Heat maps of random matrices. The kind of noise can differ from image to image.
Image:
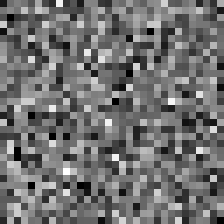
independent entries
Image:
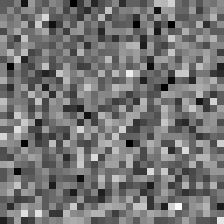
independent entries
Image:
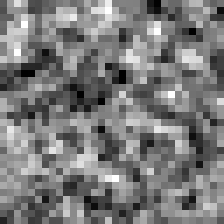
blotchy
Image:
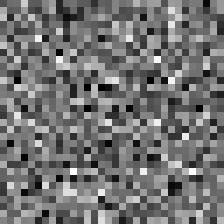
low rank plus noise
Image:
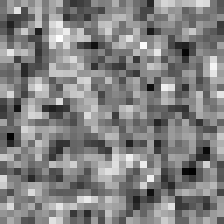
blotchy
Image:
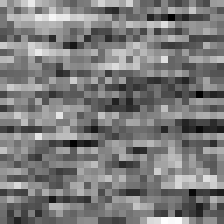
streaked along the rows
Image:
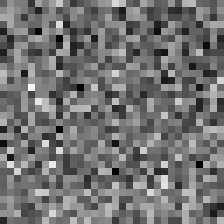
low rank plus noise
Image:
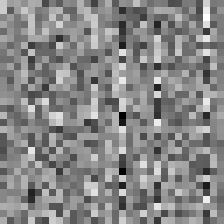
columns of uneven size
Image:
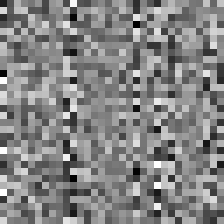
columns of uneven size
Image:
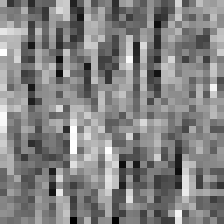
streaked along the columns
